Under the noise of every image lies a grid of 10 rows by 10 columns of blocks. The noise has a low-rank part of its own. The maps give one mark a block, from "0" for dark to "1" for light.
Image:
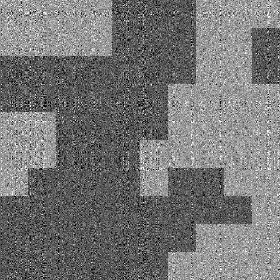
1 1 1 1 0 0 0 1 1 1
1 1 1 1 0 0 0 1 1 0
0 0 0 0 0 0 0 1 1 0
0 0 0 0 0 0 1 1 1 1
1 1 0 0 0 0 1 1 1 1
1 1 0 0 0 1 1 1 1 1
1 0 0 0 0 1 0 0 1 1
0 0 0 0 0 0 0 0 0 1
0 0 0 0 0 0 0 1 1 1
0 0 0 0 0 0 1 1 1 1
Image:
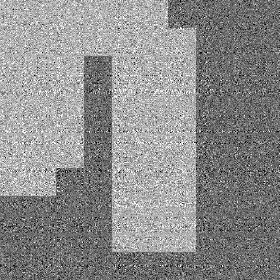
1 1 1 1 1 1 0 0 0 0
1 1 1 1 1 1 1 0 0 0
1 1 1 0 1 1 1 0 0 0
1 1 1 0 1 1 1 0 0 0
1 1 1 0 1 1 1 0 0 0
1 1 1 0 1 1 1 0 0 0
1 1 0 0 1 1 1 0 0 0
0 0 0 0 1 1 1 0 0 0
0 0 0 0 1 1 1 0 0 0
0 0 0 0 0 0 0 0 0 0
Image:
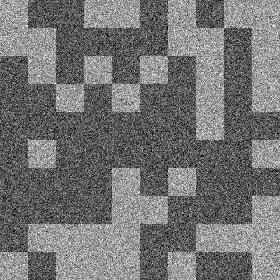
1 0 0 1 1 0 1 0 1 1
1 1 0 0 0 0 1 1 0 1
0 1 0 1 0 1 0 1 0 1
0 0 1 0 1 0 0 1 0 1
0 0 0 0 0 0 0 1 0 0
0 1 0 0 0 0 0 0 0 1
0 0 0 0 1 0 1 0 0 0
0 0 0 0 1 1 0 0 0 1
0 1 1 1 1 0 0 1 1 1
1 0 1 1 1 0 1 0 0 1
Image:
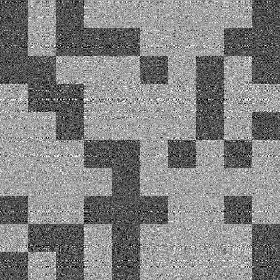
0 1 0 1 1 1 1 1 1 0
0 1 0 0 0 1 1 1 0 0
0 0 1 1 1 0 1 0 1 0
1 0 0 1 1 1 1 0 1 1
1 1 0 1 1 1 1 0 1 0
1 1 1 0 0 1 0 1 0 1
1 1 1 1 0 1 1 1 1 1
0 1 1 0 0 0 1 1 0 1
1 0 0 1 0 1 1 1 1 0
0 1 0 1 0 1 1 1 1 0
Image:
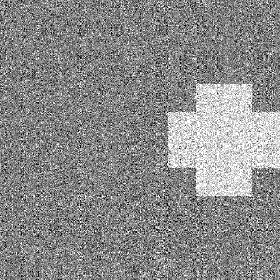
0 0 0 0 0 0 0 0 0 0
0 0 0 0 0 0 0 0 0 0
0 0 0 0 0 0 0 0 0 0
0 0 0 0 0 0 0 1 1 0
0 0 0 0 0 0 1 1 1 1
0 0 0 0 0 0 1 1 1 1
0 0 0 0 0 0 0 1 1 0
0 0 0 0 0 0 0 0 0 0
0 0 0 0 0 0 0 0 0 0
0 0 0 0 0 0 0 0 0 0
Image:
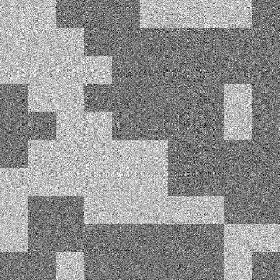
1 1 0 0 0 1 1 1 1 0
1 1 1 0 0 0 0 0 0 0
1 1 1 1 0 0 0 0 0 0
0 1 1 0 0 0 0 0 1 0
0 0 1 1 0 0 0 0 1 0
0 1 1 1 1 1 0 0 0 0
1 1 1 1 1 1 0 0 0 0
1 0 0 1 1 1 1 1 0 0
1 0 0 0 0 0 0 0 1 1
0 0 1 0 0 0 0 0 1 0
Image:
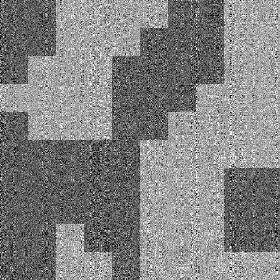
0 0 1 1 1 1 0 0 1 1
0 0 1 1 1 0 0 0 1 1
0 1 1 1 0 0 0 0 1 1
1 1 1 1 0 0 0 1 1 1
0 1 1 1 0 0 1 1 1 1
0 0 0 0 0 1 1 1 1 1
0 0 0 0 0 1 1 1 0 0
0 0 0 0 0 1 1 1 0 0
0 0 1 0 0 1 1 1 0 0
0 0 1 1 0 1 1 1 1 1
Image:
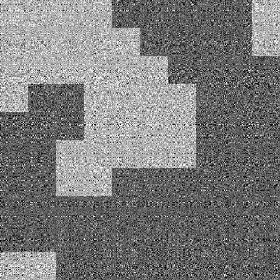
1 1 1 1 0 0 0 0 0 1
1 1 1 1 1 0 0 0 0 1
1 1 1 1 1 1 0 0 0 0
1 0 0 1 1 1 1 0 0 0
0 0 0 1 1 1 1 0 0 0
0 0 1 1 1 1 1 0 0 0
0 0 1 1 0 0 0 0 0 0
0 0 0 0 0 0 0 0 0 0
0 0 0 0 0 0 0 0 0 0
1 1 0 0 0 0 0 0 0 0
